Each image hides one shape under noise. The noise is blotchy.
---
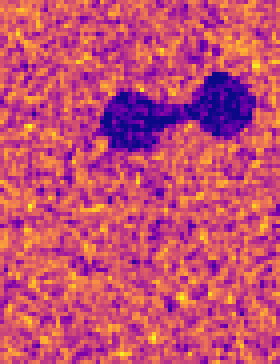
dark dumbbell
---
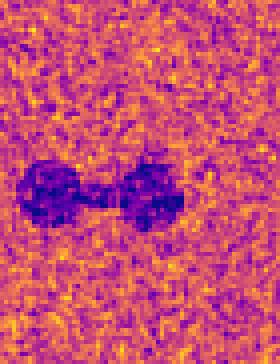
dark dumbbell
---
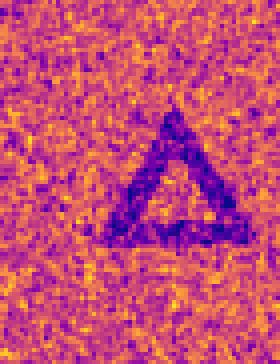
dark triangle frame
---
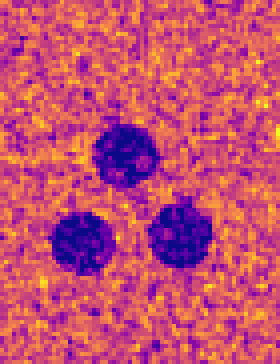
dark three dots
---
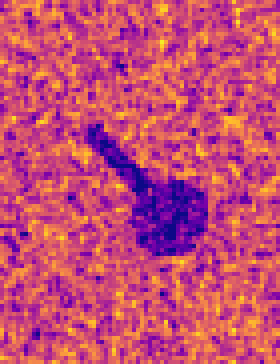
dark lollipop, centre
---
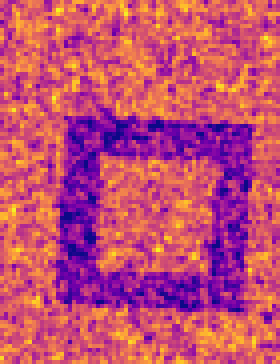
dark square frame
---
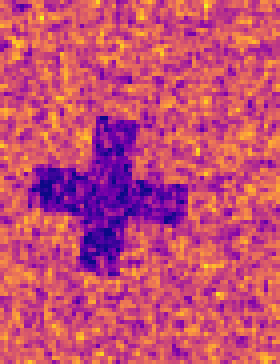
dark cross
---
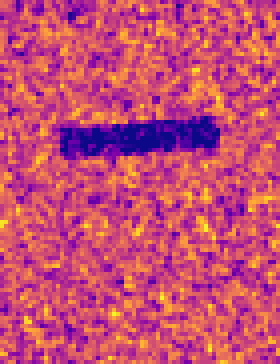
dark bar
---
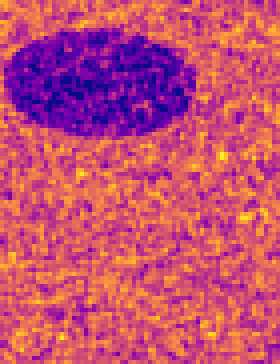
dark ellipse
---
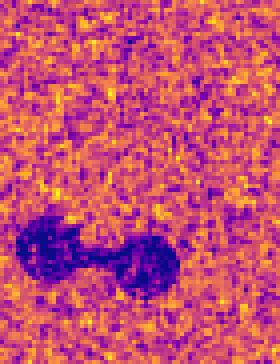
dark dumbbell
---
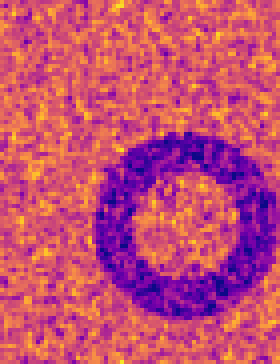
dark ring
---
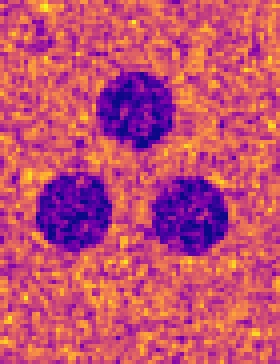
dark three dots
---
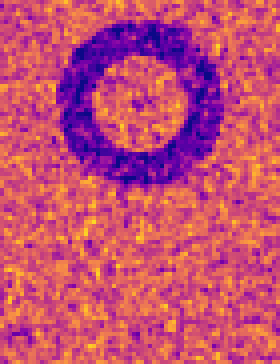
dark ring
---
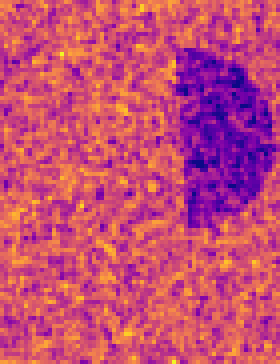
dark half disc
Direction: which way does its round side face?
right
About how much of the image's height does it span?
half
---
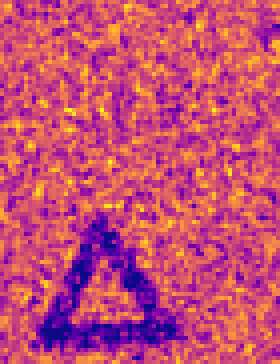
dark triangle frame
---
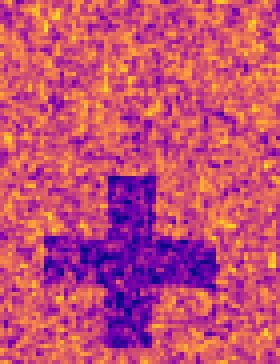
dark cross
